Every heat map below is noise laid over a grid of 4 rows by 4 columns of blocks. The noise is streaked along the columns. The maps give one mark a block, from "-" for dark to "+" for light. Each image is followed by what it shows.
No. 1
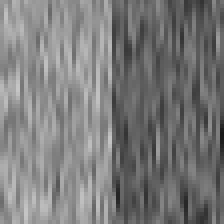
++--
++--
++--
++--
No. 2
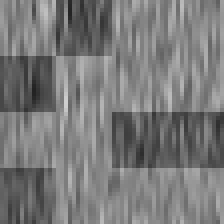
+-++
-+++
++--
-+++
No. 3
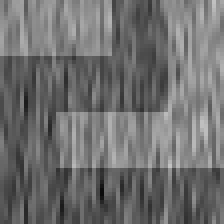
++-+
---+
-+++
----
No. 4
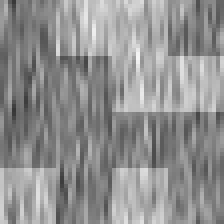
-++-
--++
----
+-+-
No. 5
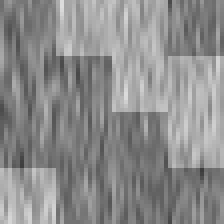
-++-
--++
---+
+---
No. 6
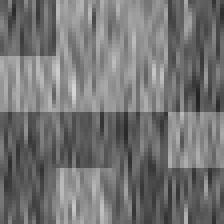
-++-
+++-
---+
-+--
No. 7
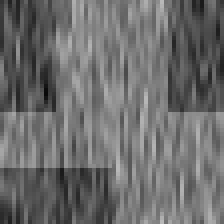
-++-
-++-
++++
--++
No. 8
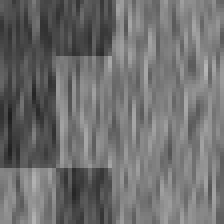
--++
-+++
-+++
+-++
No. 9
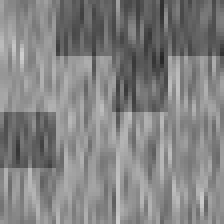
+---
++-+
-+++
++++
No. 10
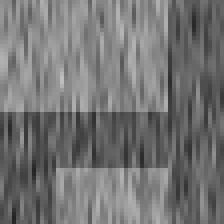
+++-
+++-
----
-++-
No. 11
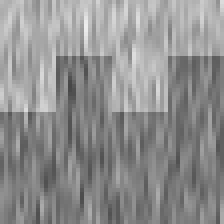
++++
+-+-
----
----
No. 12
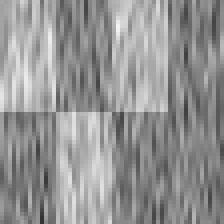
+-+-
+-+-
-+--
-+--
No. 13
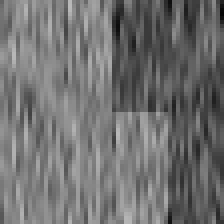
++--
++--
+++-
+++-
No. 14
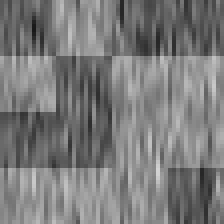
-+--
+-++
--++
+++-
